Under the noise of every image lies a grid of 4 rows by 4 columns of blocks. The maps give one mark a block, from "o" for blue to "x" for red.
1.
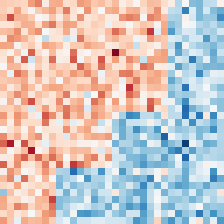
xxxo
xxxo
xxoo
xooo
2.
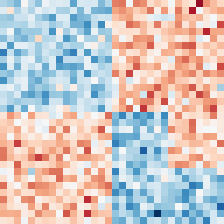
ooxx
ooxx
xxox
xxoo
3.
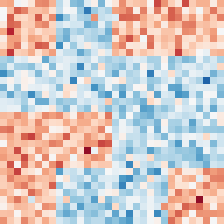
xoxx
oooo
xxoo
xoox
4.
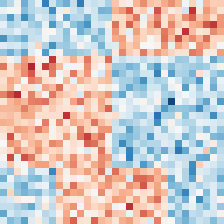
ooxx
xxoo
xxoo
oxxo
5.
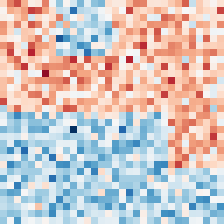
xoxx
xxxx
ooox
oooo
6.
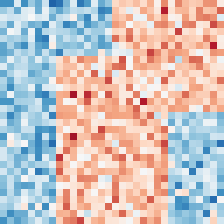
ooxx
oxxx
oxxo
oxxo
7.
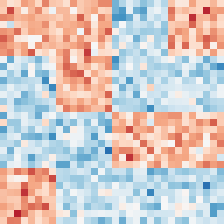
xxox
oxoo
ooxx
xooo
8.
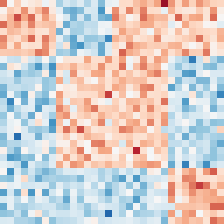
xoxx
oxxo
oxxo
ooox
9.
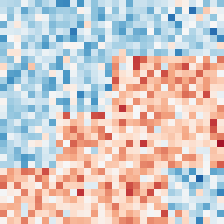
oooo
ooxx
oxxx
xxxo
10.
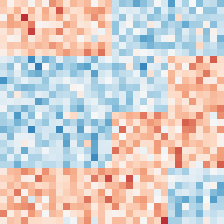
xxoo
ooox
ooxx
xxxo
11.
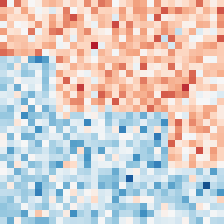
xxxx
oxxx
ooox
oooo
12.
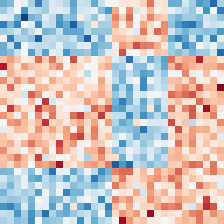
ooxo
xxox
xxox
ooxx
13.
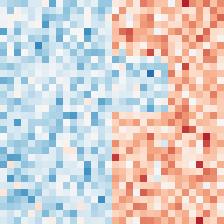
ooxx
ooox
ooxx
ooxx
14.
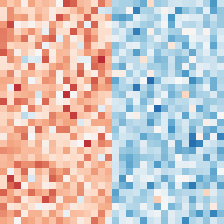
xxoo
xxoo
xxoo
xxoo
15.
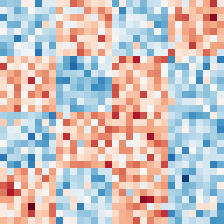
oxox
xoxo
oxxo
xoxo
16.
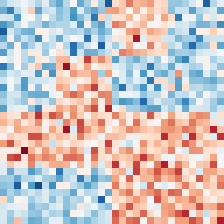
ooxo
oxoo
xxxx
ooxx
